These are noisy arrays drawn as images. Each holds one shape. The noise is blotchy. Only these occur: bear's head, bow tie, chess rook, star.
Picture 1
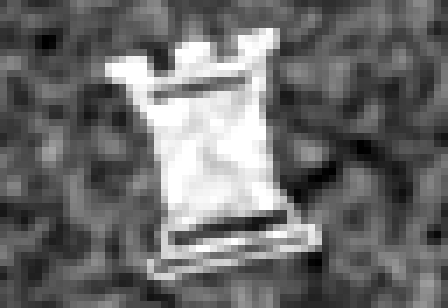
chess rook
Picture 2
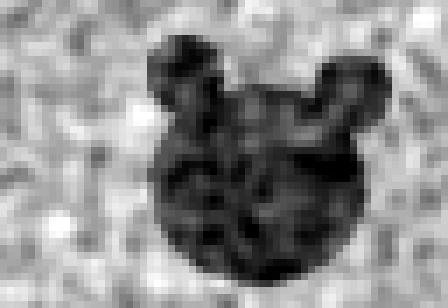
bear's head
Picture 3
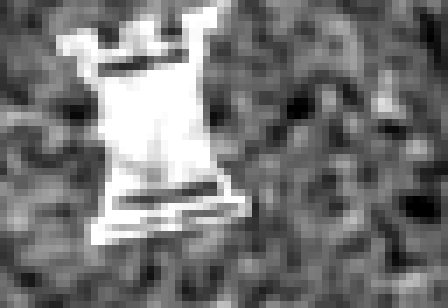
chess rook
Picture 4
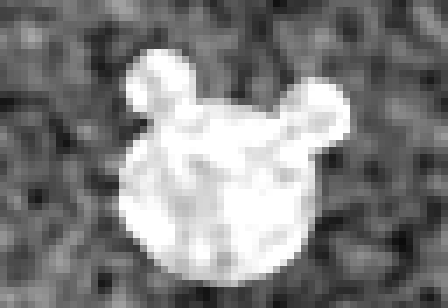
bear's head
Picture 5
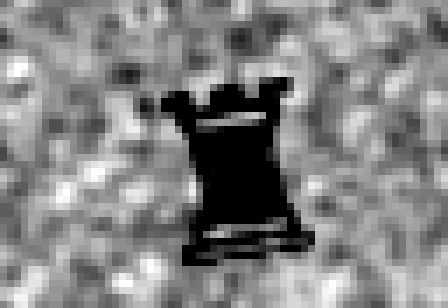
chess rook
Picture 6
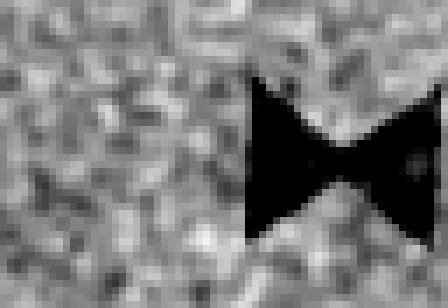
bow tie
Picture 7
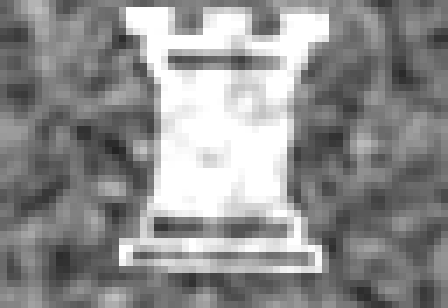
chess rook
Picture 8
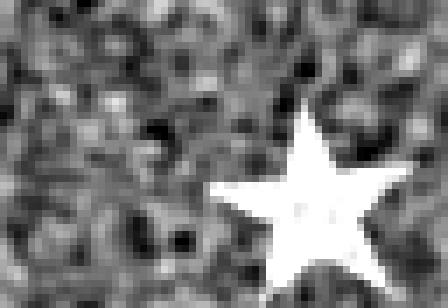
star
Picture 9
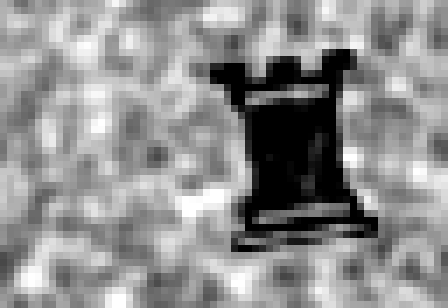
chess rook
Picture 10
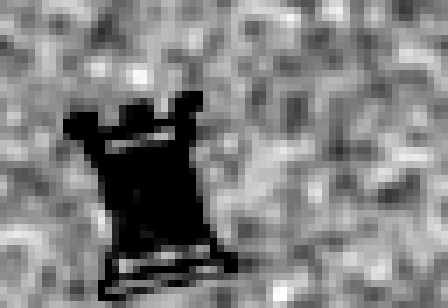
chess rook
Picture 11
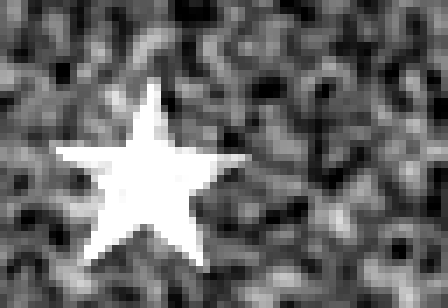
star
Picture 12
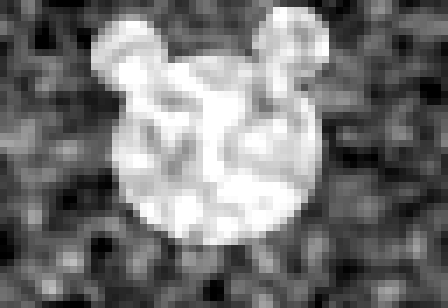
bear's head
